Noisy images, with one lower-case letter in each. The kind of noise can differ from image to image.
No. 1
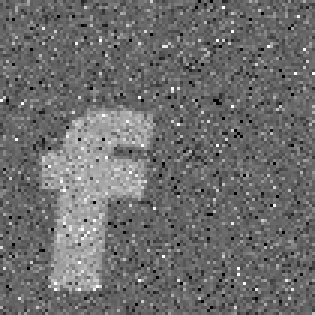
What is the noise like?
heavy tails
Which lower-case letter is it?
f
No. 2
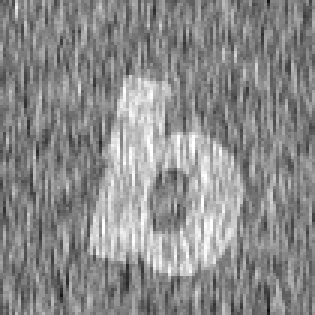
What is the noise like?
streaked along the columns
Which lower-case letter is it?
b
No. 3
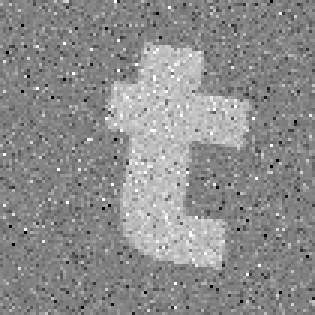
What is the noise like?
heavy tails
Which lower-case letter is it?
t
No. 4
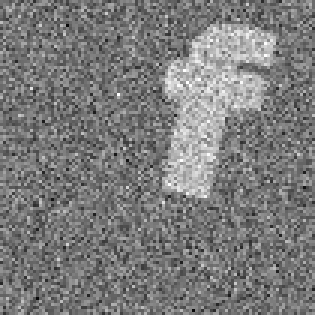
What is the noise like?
independent entries
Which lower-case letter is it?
f
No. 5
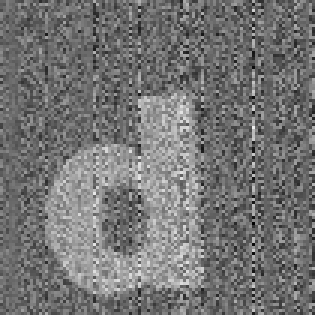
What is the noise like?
columns of uneven size
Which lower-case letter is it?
d
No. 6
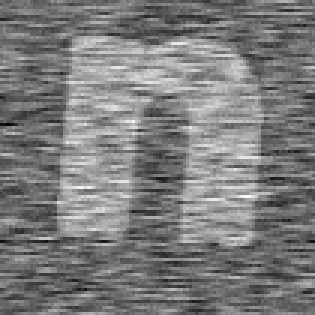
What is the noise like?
streaked along the rows
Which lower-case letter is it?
n
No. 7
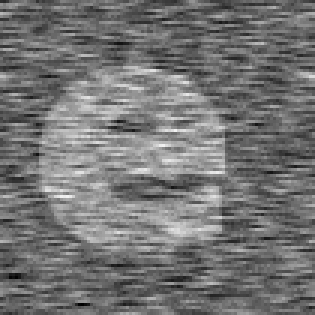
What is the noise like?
streaked along the rows
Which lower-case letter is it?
e
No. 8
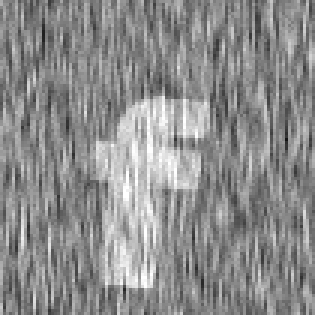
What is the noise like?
streaked along the columns
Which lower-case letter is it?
f
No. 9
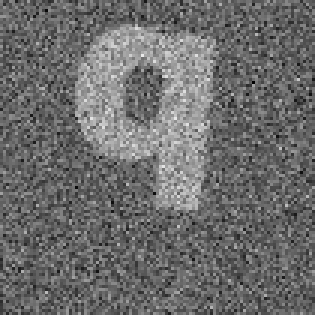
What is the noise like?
independent entries
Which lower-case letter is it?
q
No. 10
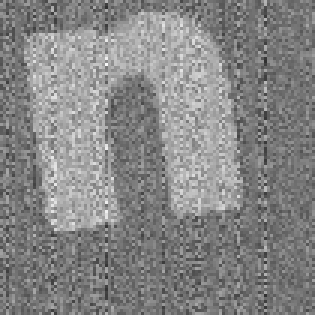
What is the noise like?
columns of uneven size
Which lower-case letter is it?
n
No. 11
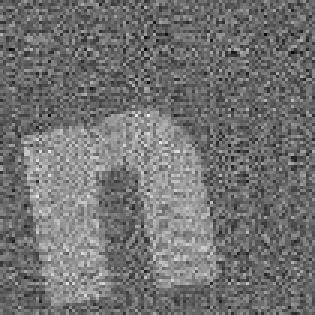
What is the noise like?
low rank plus noise
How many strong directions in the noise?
three or four
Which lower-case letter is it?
n
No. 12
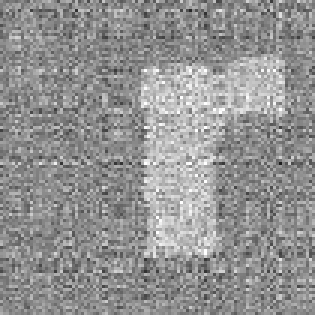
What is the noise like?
low rank plus noise
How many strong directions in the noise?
three or four
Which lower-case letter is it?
r
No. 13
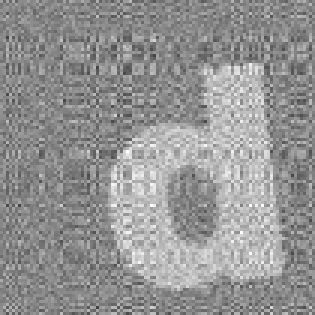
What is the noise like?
low rank plus noise
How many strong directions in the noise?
one
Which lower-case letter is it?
d
